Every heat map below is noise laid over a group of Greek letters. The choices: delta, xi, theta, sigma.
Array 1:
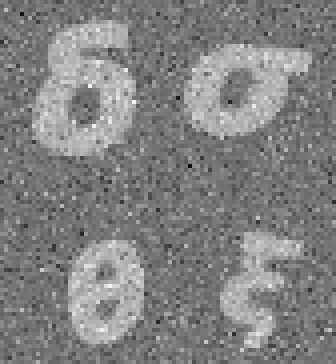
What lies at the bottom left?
theta
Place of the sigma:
top right
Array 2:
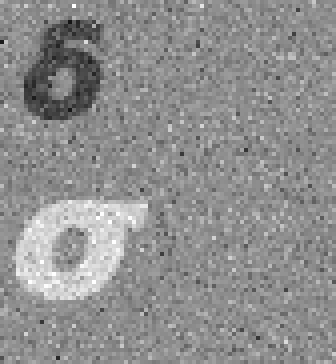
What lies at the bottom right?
nothing
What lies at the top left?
delta
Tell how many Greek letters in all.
2
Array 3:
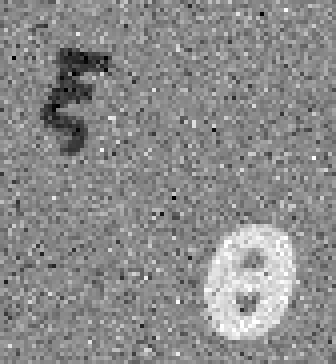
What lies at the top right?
nothing
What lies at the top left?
xi
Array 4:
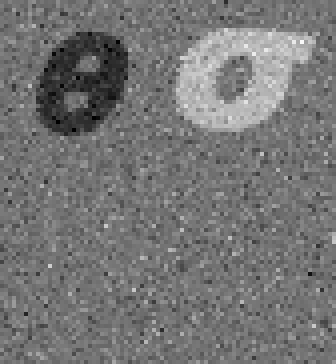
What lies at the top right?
sigma
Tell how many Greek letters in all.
2
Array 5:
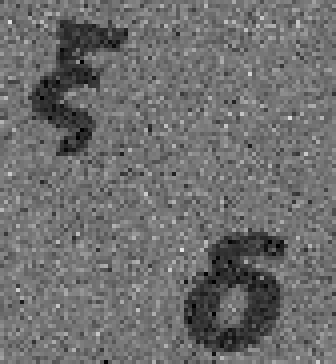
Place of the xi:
top left
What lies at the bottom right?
delta
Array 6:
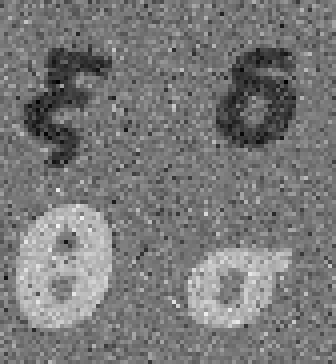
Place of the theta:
bottom left
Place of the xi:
top left
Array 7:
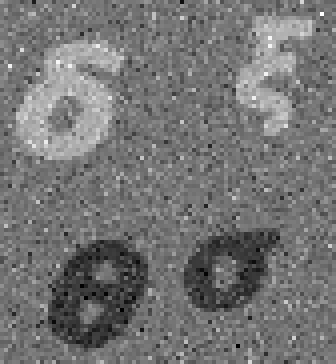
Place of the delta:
top left
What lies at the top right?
xi
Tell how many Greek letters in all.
4
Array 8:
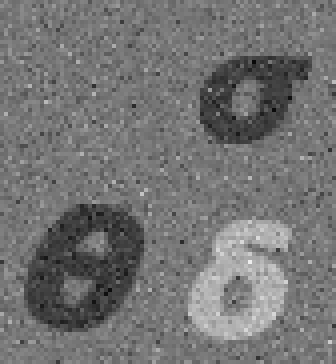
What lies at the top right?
sigma
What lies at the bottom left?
theta
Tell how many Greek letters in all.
3
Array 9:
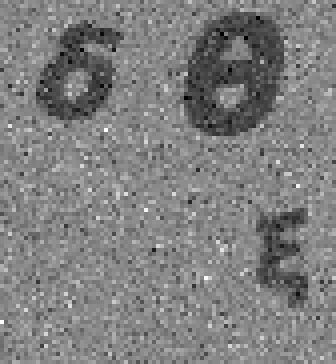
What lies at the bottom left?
nothing
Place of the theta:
top right
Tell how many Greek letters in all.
3
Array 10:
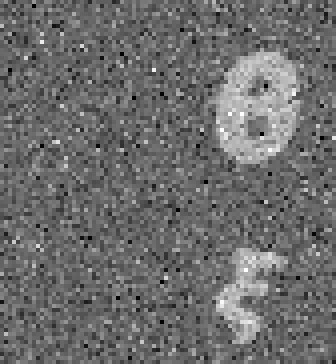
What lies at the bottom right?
xi
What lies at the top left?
nothing
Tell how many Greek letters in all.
2
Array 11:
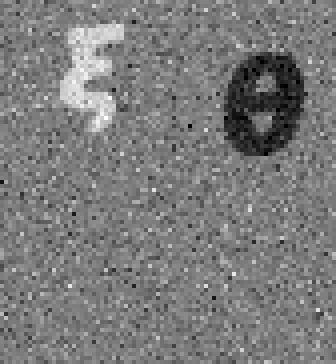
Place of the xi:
top left
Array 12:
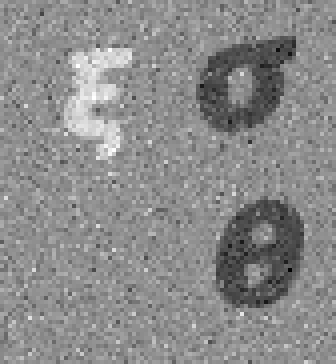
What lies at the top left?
xi
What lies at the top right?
sigma
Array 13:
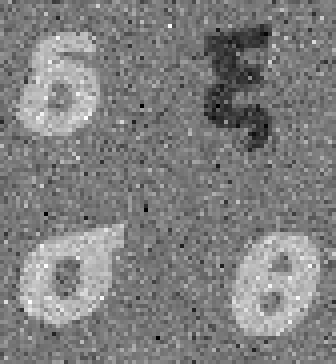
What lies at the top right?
xi
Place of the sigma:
bottom left
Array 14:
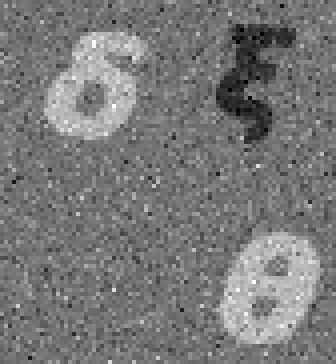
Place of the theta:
bottom right
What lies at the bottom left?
nothing
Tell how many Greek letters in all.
3
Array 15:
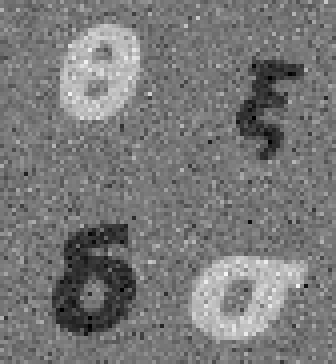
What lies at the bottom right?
sigma
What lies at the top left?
theta
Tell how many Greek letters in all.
4
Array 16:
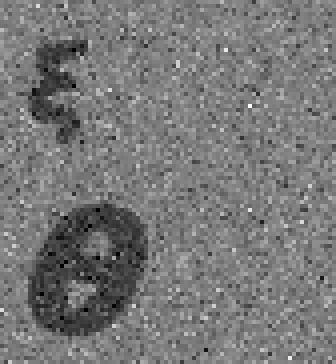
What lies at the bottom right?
nothing
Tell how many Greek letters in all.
2
